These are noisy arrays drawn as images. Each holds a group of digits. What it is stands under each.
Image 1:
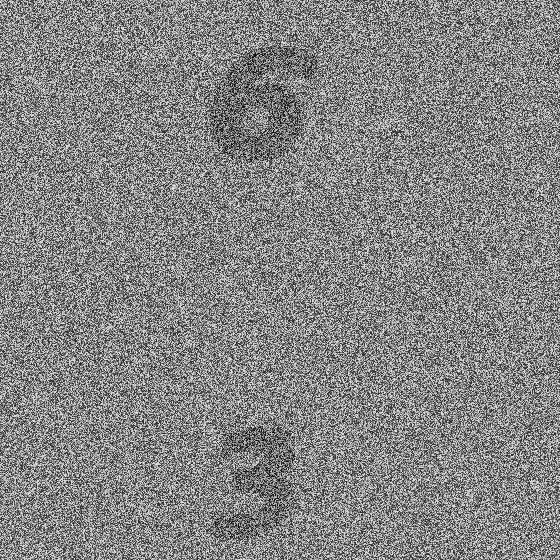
top middle: dark 6; bottom middle: dark 3
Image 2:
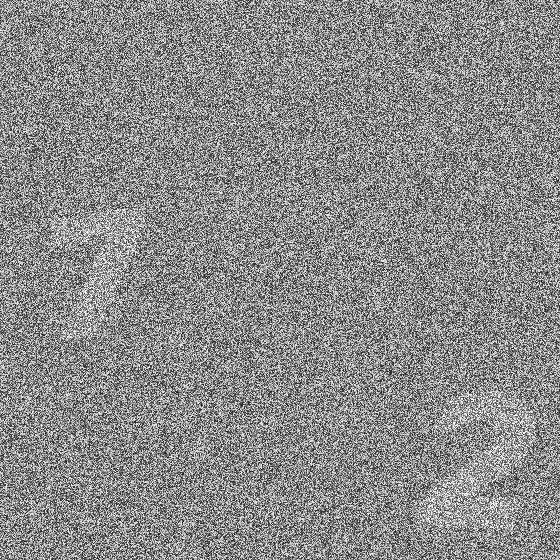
middle left: light 7; bottom right: light 2
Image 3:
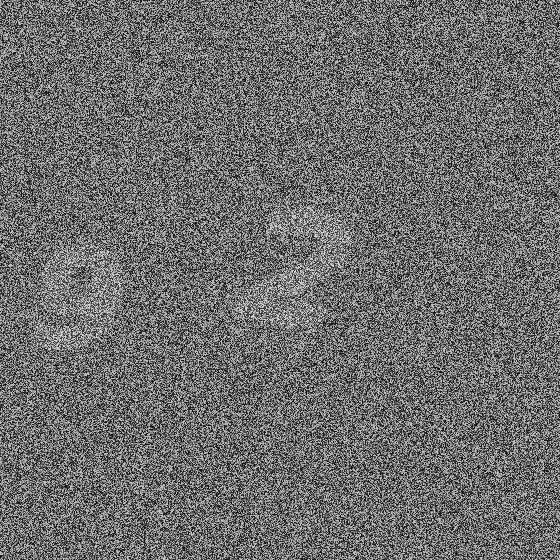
middle left: light 9; centre: light 2
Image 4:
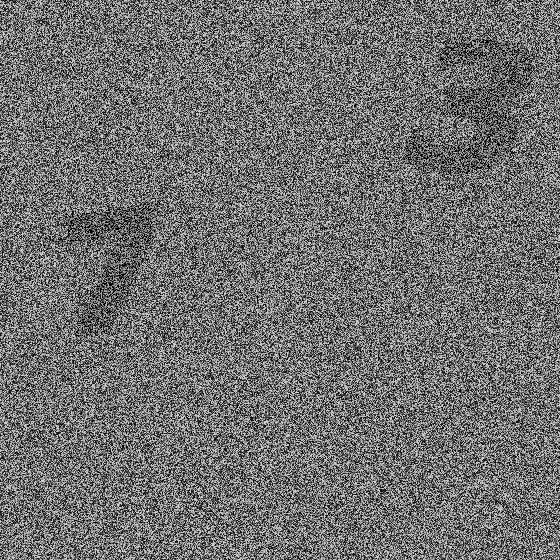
top right: dark 3; middle left: dark 7
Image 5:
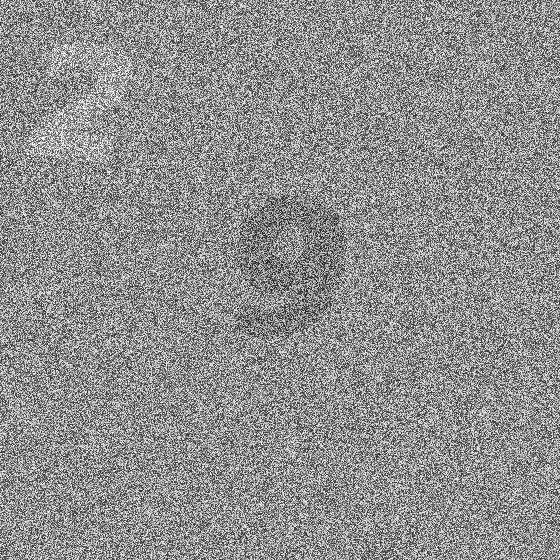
top left: light 2; centre: dark 9
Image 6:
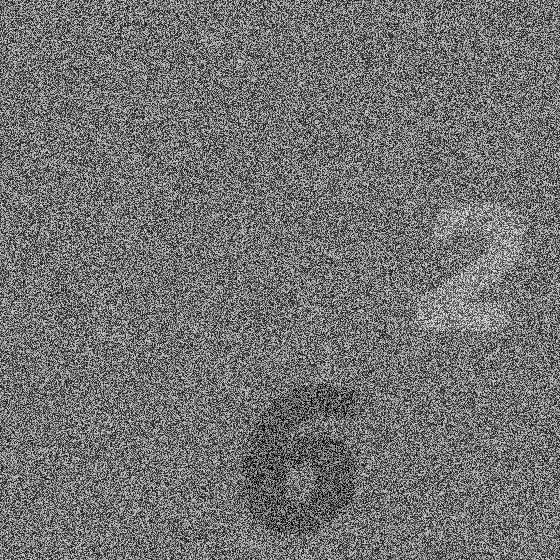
middle right: light 2; bottom middle: dark 6
